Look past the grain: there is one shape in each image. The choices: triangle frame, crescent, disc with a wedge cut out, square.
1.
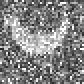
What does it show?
light crescent
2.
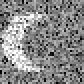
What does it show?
light crescent
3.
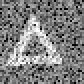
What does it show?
light triangle frame
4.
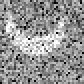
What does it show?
light crescent
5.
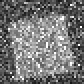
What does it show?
light square
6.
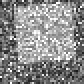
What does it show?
light square
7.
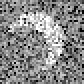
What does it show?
light crescent
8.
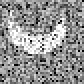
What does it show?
light crescent
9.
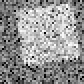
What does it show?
light square
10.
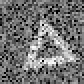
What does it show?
light triangle frame
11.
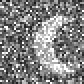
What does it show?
light crescent
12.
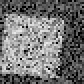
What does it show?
light square
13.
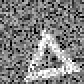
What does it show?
light triangle frame
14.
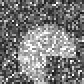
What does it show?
light disc with a wedge cut out
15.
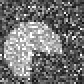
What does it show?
light disc with a wedge cut out
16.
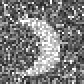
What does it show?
light crescent
